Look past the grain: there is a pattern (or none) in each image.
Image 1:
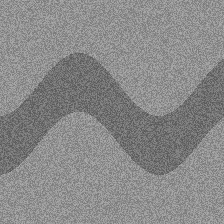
a wavy band
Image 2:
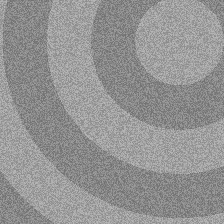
rings round one point
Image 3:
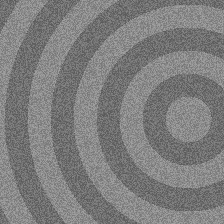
rings round one point
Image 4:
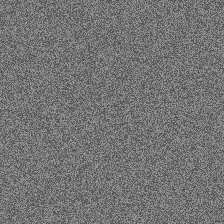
only noise
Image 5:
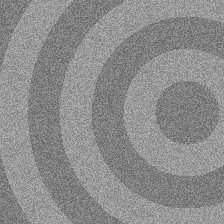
rings round one point
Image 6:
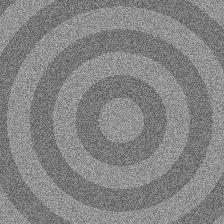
rings round one point
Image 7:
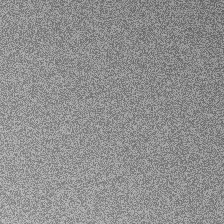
a smooth slope
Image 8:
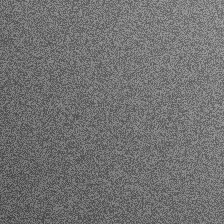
a smooth slope
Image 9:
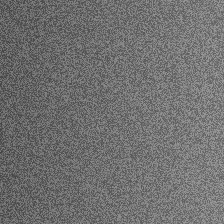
a smooth slope
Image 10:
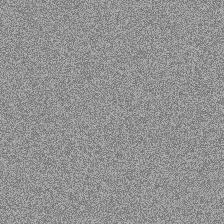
only noise
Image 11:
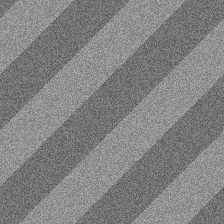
diagonal stripes
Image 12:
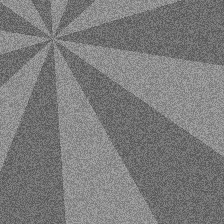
spokes from one point
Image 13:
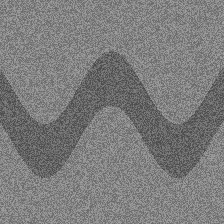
a wavy band
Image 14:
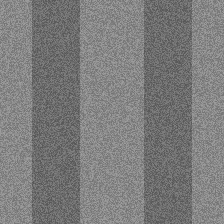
vertical stripes
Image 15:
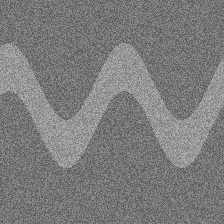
a wavy band
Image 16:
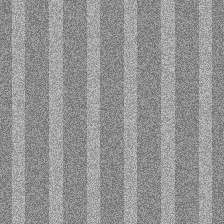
vertical stripes
